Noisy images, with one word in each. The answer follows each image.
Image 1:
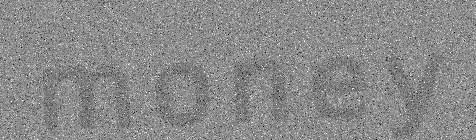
money
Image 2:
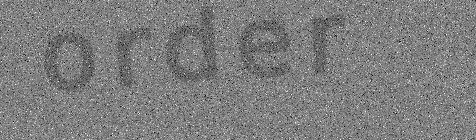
order
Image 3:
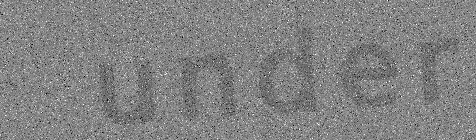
under
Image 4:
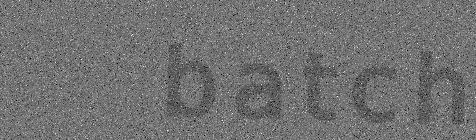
batch
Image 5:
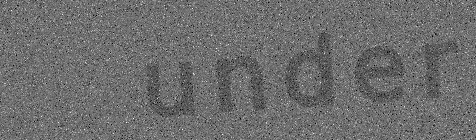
under
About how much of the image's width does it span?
two thirds
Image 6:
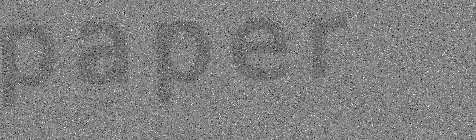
paper
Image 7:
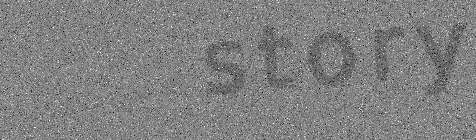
story
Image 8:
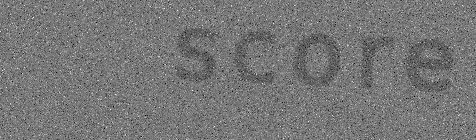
score
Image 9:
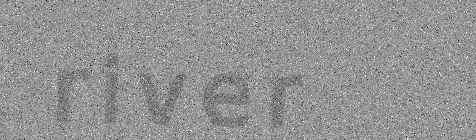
river
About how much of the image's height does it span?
half
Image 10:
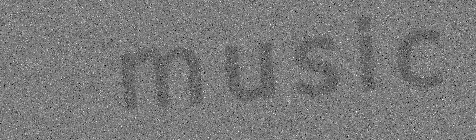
music
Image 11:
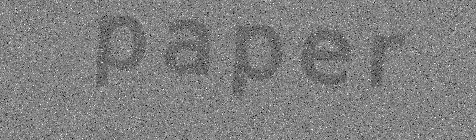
paper
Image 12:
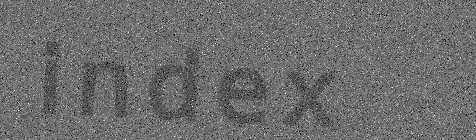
index
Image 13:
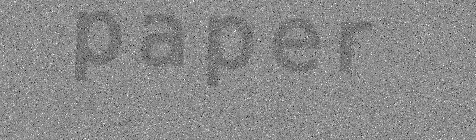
paper
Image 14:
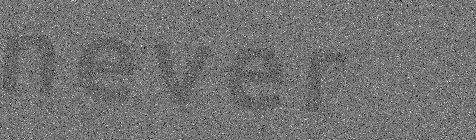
never
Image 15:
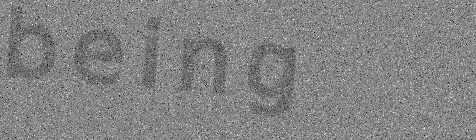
being
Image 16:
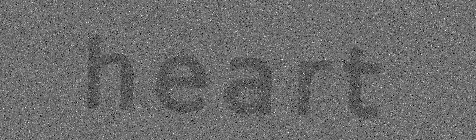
heart
